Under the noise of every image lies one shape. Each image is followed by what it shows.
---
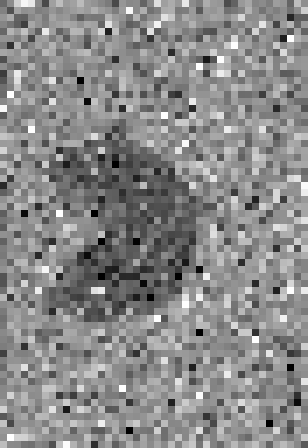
disc with a wedge cut out
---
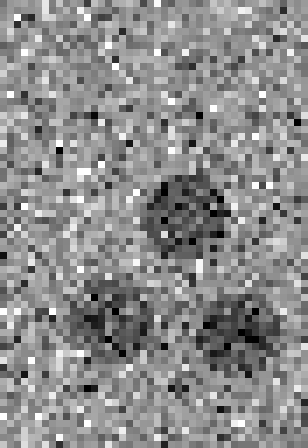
three dots
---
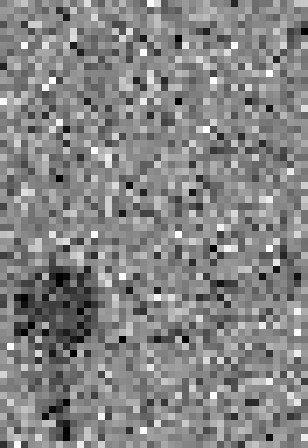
lollipop
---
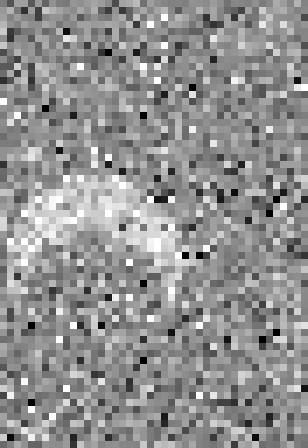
crescent
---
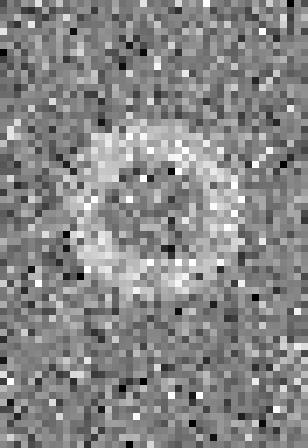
ring
